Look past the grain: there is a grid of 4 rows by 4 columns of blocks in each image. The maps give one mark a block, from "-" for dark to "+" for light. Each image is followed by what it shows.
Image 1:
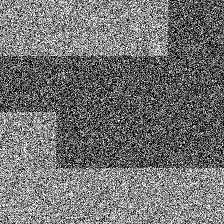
+ + + -
- - - -
+ - - -
+ + + +
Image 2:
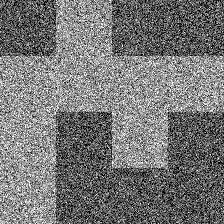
- + - -
+ + + +
+ - + -
+ - - -
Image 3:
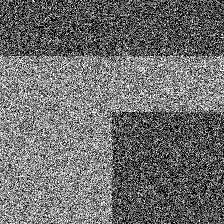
- - - -
+ + + +
+ + - -
+ + - -
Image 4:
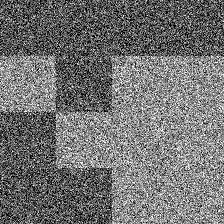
- - - -
+ - + +
- + + +
- - + +
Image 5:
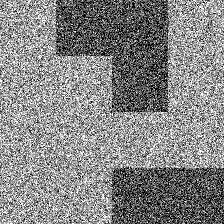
+ - - +
+ + - +
+ + + +
+ + - -
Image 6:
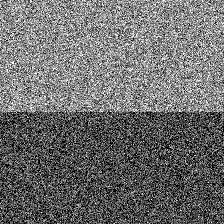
+ + + +
+ + + +
- - - -
- - - -
